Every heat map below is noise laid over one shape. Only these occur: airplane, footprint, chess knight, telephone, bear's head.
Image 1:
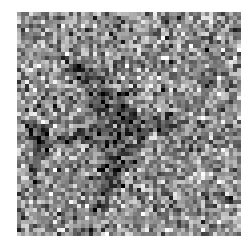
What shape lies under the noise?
airplane
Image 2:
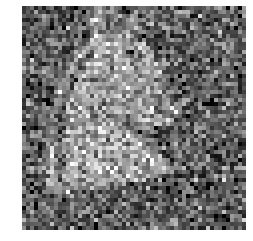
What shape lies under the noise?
chess knight
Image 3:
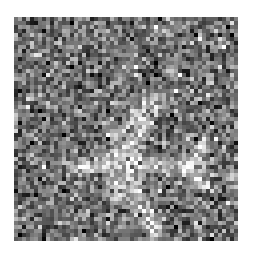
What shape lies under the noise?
airplane
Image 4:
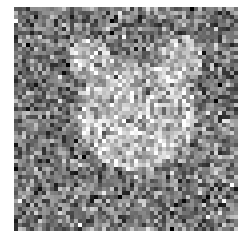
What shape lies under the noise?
bear's head
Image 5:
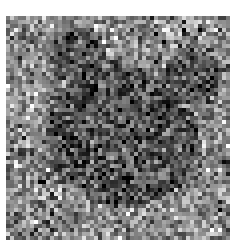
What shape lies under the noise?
bear's head
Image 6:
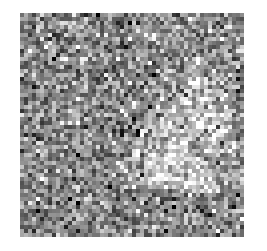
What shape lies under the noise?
chess knight
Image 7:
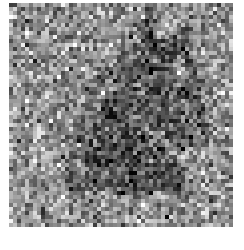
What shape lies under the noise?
chess knight
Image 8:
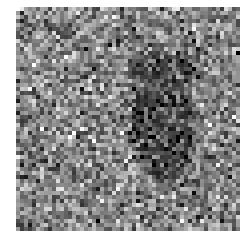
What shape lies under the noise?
footprint
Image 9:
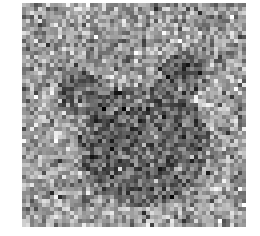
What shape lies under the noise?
bear's head
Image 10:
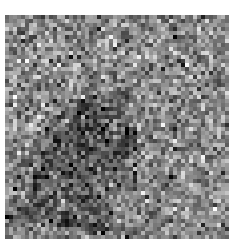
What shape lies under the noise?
chess knight
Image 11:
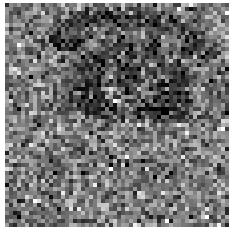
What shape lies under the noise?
telephone
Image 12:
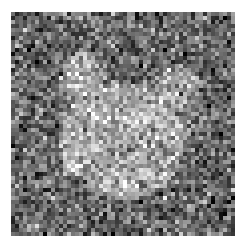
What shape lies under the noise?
bear's head
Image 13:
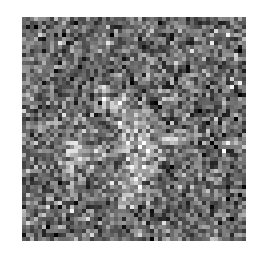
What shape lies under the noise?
airplane
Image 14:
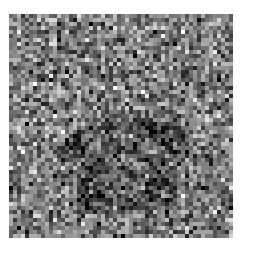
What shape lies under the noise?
telephone
